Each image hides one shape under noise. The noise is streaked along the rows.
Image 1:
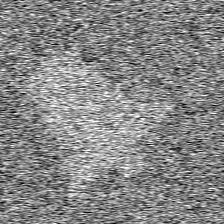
light bell
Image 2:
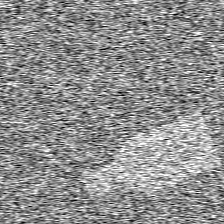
light bottle
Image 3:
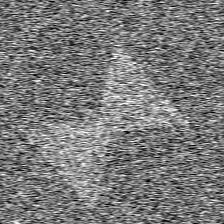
light bow tie
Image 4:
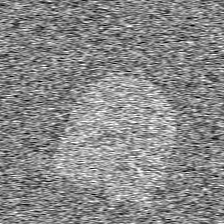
light ghost
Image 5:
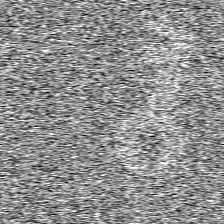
light key
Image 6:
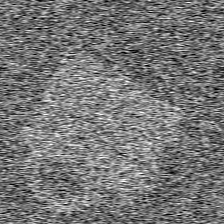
light cup
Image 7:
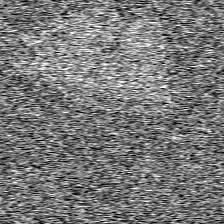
light chess knight
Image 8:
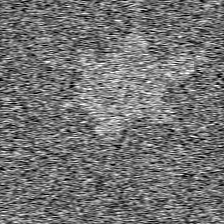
light turtle
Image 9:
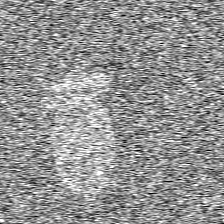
light footprint
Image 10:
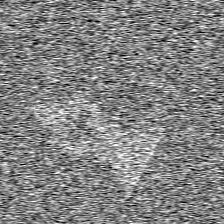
light chess bishop
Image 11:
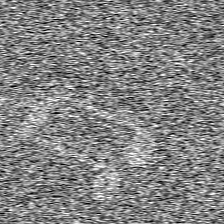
light pair of musical notes
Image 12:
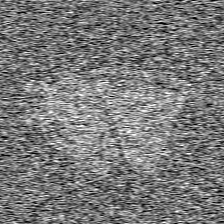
light chess knight
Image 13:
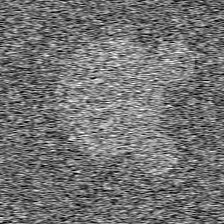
light bear's head
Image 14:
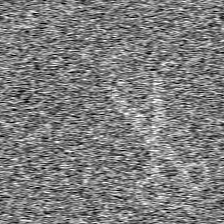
light pair of scissors
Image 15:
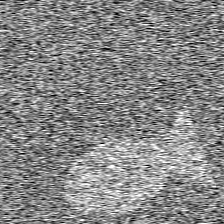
light fish
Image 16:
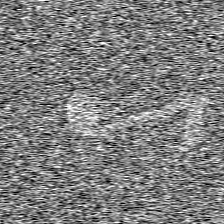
light musical note
